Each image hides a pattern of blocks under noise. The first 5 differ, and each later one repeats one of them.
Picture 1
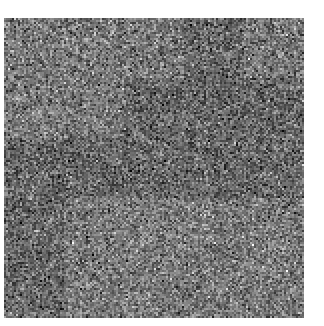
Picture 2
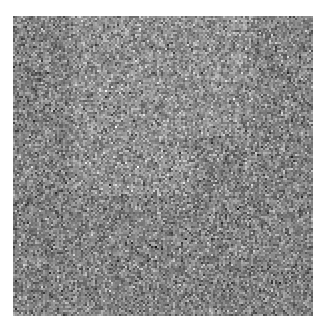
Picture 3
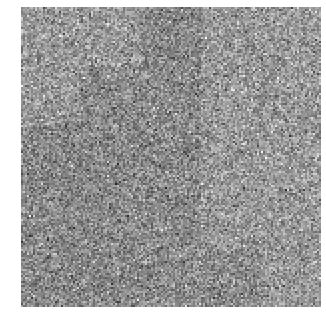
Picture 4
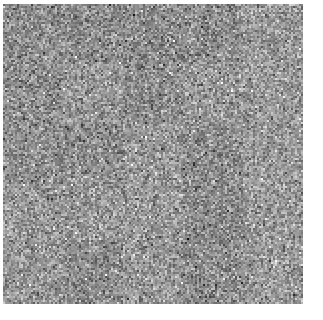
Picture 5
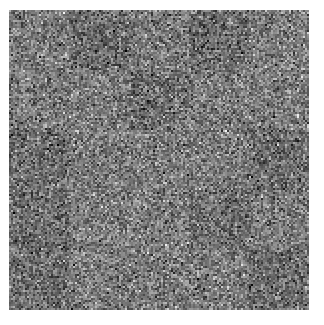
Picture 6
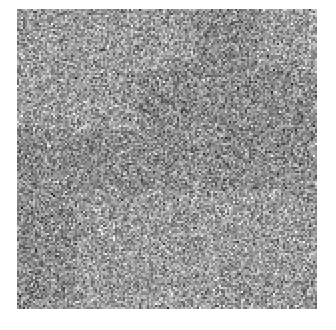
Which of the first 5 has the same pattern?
1
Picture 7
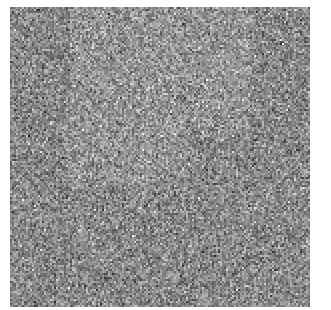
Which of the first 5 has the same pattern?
2
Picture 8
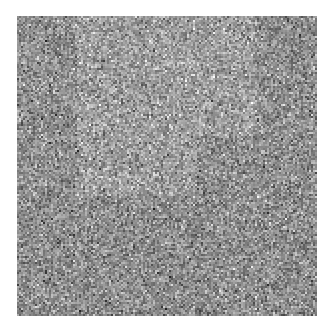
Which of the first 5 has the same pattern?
2
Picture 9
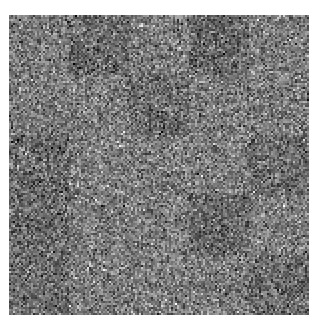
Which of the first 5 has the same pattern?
5
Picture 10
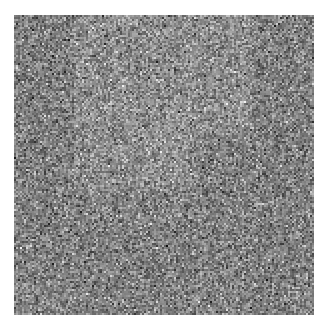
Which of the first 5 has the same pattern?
2
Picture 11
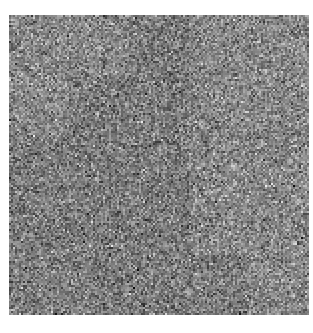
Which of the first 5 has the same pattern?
3
